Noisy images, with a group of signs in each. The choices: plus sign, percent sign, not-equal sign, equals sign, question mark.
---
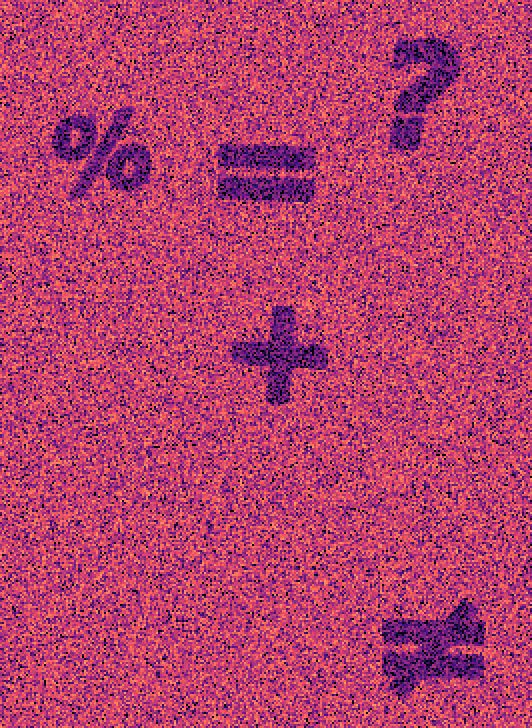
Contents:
top left: percent sign; top middle: equals sign; top right: question mark; centre: plus sign; bottom right: not-equal sign
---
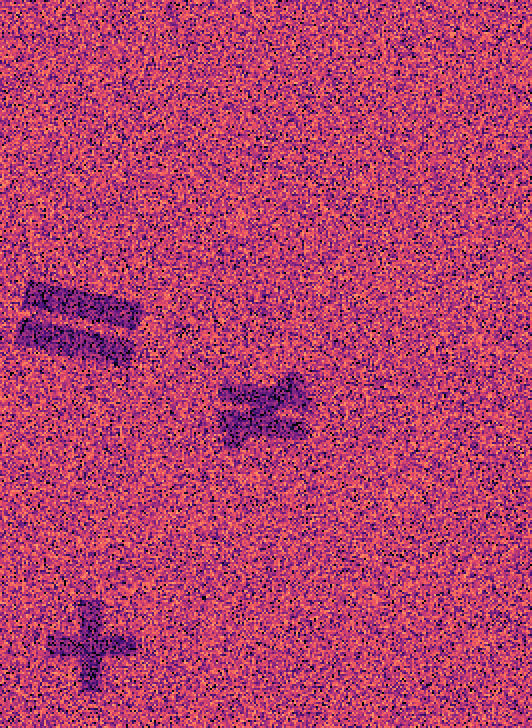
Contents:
middle left: equals sign; centre: not-equal sign; bottom left: plus sign
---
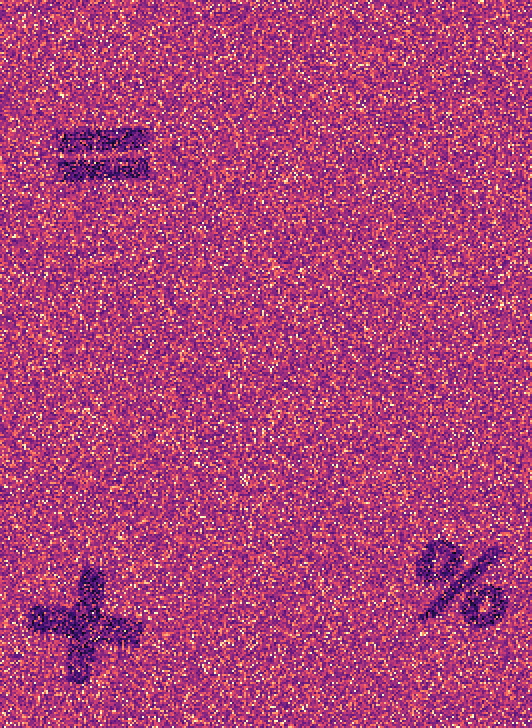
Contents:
top left: equals sign; bottom left: plus sign; bottom right: percent sign
